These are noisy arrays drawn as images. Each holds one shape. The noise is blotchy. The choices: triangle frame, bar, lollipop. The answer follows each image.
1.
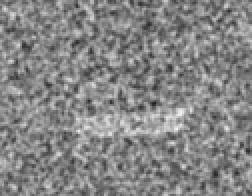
bar
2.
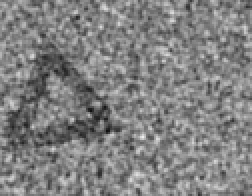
triangle frame
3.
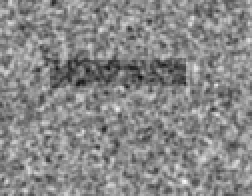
bar
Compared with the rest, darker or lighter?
darker
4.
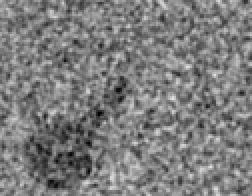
lollipop
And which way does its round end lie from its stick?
down and left
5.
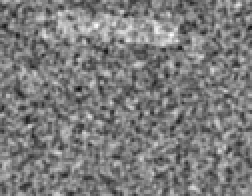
bar
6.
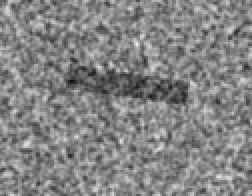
bar
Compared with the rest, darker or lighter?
darker
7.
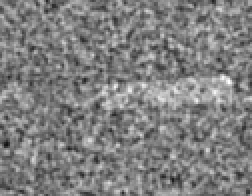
bar
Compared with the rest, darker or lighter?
lighter
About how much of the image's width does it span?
half
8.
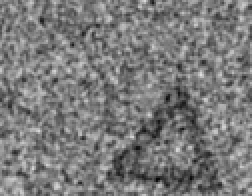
triangle frame
